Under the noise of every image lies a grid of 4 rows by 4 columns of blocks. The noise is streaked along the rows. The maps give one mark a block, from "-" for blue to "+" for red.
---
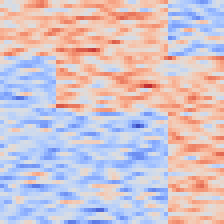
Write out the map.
+++-
-+++
---+
---+
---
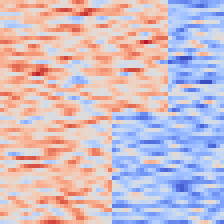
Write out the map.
+++-
+++-
++--
++--
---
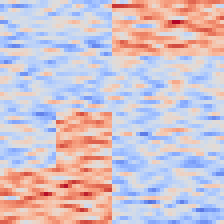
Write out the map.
--++
----
-+--
++--
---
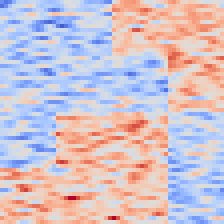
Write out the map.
--++
---+
-++-
+++-
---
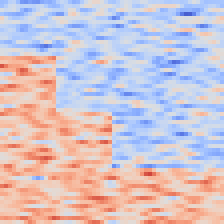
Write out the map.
----
+---
++--
++++
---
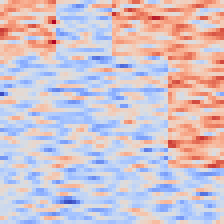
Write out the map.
+-++
---+
---+
----
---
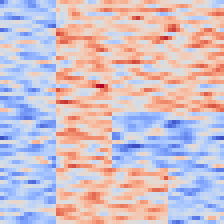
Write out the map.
-+++
-+++
-+--
-++-
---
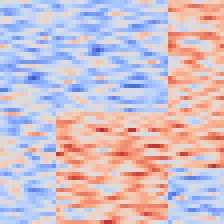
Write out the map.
---+
---+
-+++
-++-
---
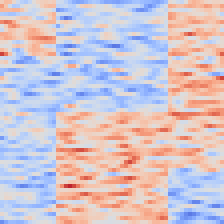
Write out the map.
+--+
---+
-+++
-++-
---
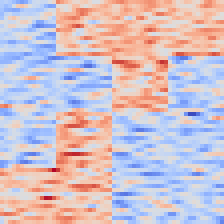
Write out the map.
-+++
--+-
-+--
++--
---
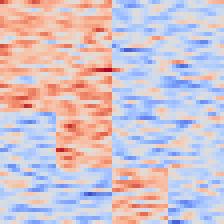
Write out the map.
++--
++--
-+--
--+-
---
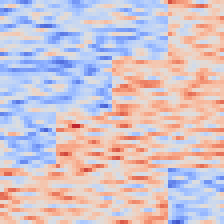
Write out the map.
---+
--++
-+++
+++-
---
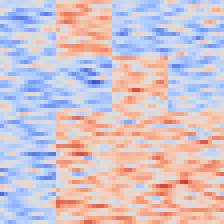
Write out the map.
-+--
--+-
-+++
-+++
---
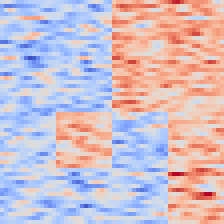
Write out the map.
--++
--++
-+-+
---+
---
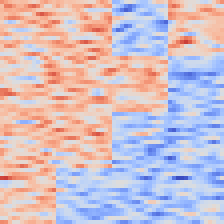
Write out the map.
++-+
+++-
++--
+---
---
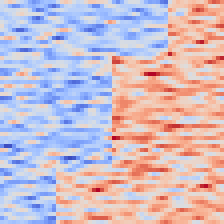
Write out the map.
---+
--++
--++
-+++
